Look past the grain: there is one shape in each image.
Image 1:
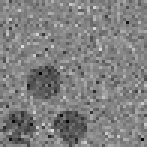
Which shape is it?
three dots
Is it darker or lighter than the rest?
darker
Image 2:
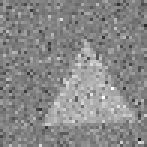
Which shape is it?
triangle
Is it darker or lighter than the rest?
lighter
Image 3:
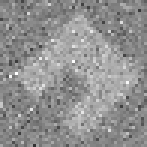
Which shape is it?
square with a notch
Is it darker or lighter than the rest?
lighter
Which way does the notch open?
down and left
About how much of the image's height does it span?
nearly all
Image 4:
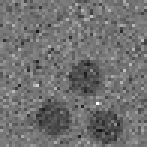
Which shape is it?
three dots
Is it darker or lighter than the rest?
darker
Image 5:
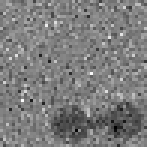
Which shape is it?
dumbbell
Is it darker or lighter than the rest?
darker
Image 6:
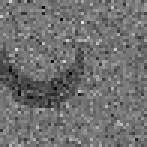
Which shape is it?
crescent
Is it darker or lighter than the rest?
darker
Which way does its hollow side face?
up
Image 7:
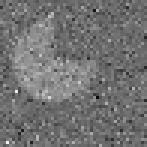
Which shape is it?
disc with a wedge cut out
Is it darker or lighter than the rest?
lighter
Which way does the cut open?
up and right
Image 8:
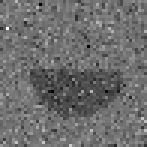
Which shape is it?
half disc
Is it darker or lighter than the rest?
darker
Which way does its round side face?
down
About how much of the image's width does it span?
two thirds
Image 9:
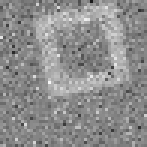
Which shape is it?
square frame
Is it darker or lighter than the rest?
lighter
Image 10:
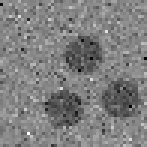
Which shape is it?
three dots
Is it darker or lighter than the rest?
darker
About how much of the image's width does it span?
two thirds
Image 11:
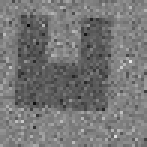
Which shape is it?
square with a notch
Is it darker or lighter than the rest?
darker
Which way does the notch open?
up
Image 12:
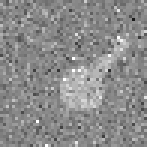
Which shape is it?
lollipop
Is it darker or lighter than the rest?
lighter
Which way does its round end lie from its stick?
down and left
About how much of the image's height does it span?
half
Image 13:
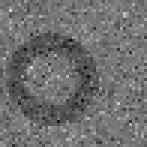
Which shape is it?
ring
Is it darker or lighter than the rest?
darker
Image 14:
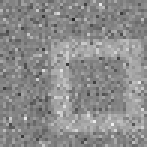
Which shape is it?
square frame
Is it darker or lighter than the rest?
lighter
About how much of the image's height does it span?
two thirds
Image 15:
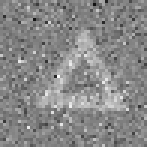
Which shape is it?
triangle frame
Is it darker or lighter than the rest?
lighter
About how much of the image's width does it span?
two thirds
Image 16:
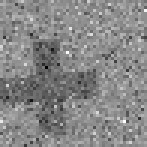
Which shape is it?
cross
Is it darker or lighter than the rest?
darker
